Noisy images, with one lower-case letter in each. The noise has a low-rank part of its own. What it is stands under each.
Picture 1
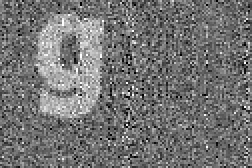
g
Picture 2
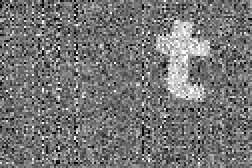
t
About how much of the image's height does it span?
half
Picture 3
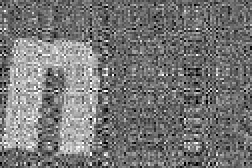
n
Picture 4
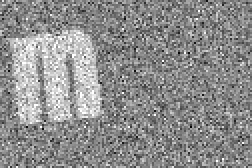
m
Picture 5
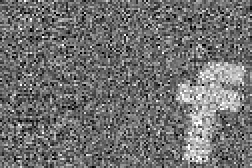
f
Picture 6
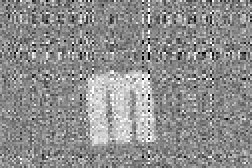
m
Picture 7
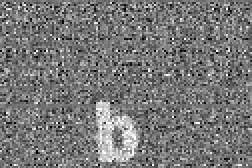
b
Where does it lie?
bottom middle
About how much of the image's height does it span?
a third
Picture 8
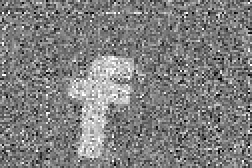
f
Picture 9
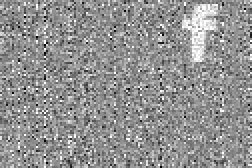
f
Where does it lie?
top right
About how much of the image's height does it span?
a third
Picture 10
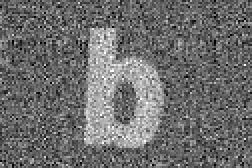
b
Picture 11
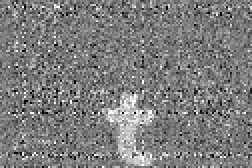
t
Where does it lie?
bottom middle
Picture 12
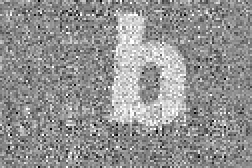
b
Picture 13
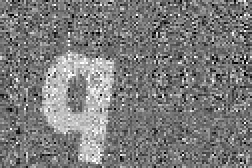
q
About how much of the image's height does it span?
two thirds
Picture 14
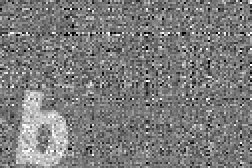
b
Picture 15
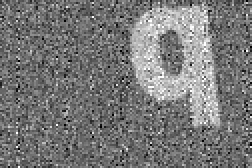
q
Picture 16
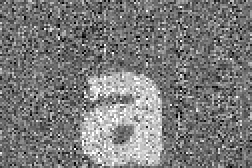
a
